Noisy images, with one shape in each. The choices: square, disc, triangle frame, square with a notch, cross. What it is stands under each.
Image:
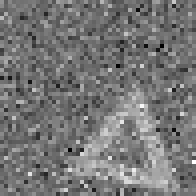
triangle frame
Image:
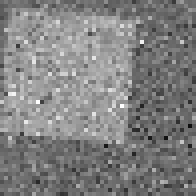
square
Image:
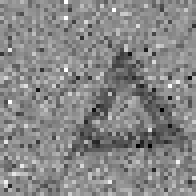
triangle frame
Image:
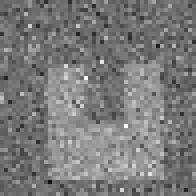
square with a notch
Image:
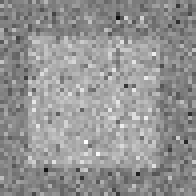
square
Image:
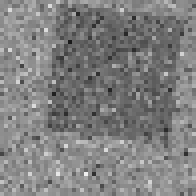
square
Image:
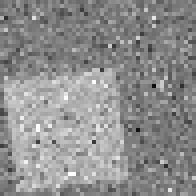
square
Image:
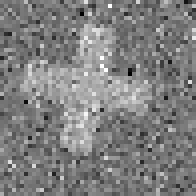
cross
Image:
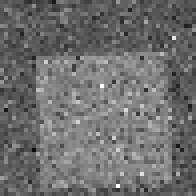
square
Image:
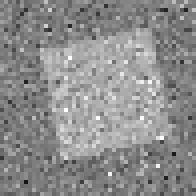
square
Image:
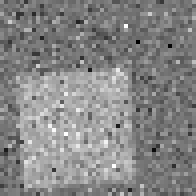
square
